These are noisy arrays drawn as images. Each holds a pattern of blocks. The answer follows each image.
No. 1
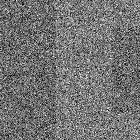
top and bottom mirror each other
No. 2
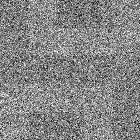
the same after a half turn
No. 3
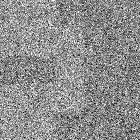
top and bottom mirror each other
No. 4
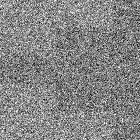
top and bottom mirror each other
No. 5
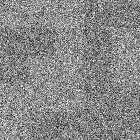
no symmetry
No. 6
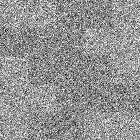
the same after a half turn
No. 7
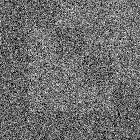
mirrored about the diagonal from the bottom left
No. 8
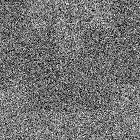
left and right mirror each other
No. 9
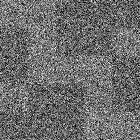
the same after a half turn
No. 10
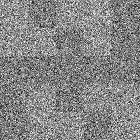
the same after a half turn
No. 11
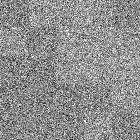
mirrored about the diagonal from the bottom left
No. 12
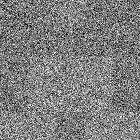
left and right mirror each other
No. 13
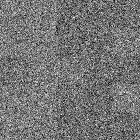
top and bottom mirror each other
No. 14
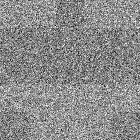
left and right mirror each other
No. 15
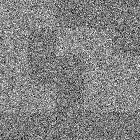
no symmetry
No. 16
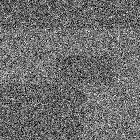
no symmetry
